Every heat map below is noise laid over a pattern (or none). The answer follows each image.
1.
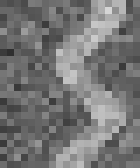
a wavy band
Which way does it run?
top to bottom
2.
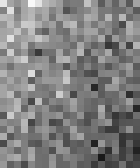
a smooth slope
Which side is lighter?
top left
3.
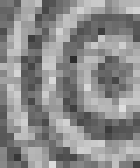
rings round one point
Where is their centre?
middle right
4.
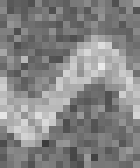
a wavy band
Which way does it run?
left to right
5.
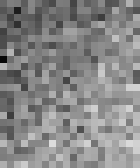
a smooth slope
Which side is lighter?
bottom right
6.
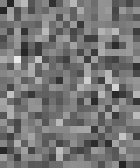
only noise
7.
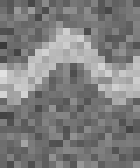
a wavy band
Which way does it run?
left to right
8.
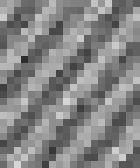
diagonal stripes
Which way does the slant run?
bottom left to top right
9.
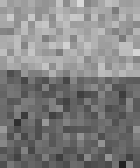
a sharp edge
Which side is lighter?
top
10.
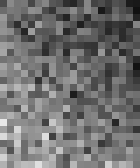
a smooth slope
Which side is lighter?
bottom left
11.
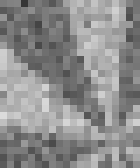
spokes from one point
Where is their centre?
bottom right
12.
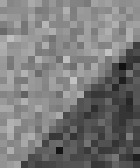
a sharp edge
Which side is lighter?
top left
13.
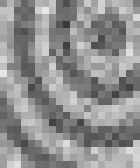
rings round one point
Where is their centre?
top right
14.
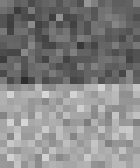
a sharp edge
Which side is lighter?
bottom
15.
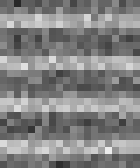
horizontal stripes
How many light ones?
4
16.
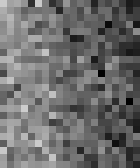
a smooth slope
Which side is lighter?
left
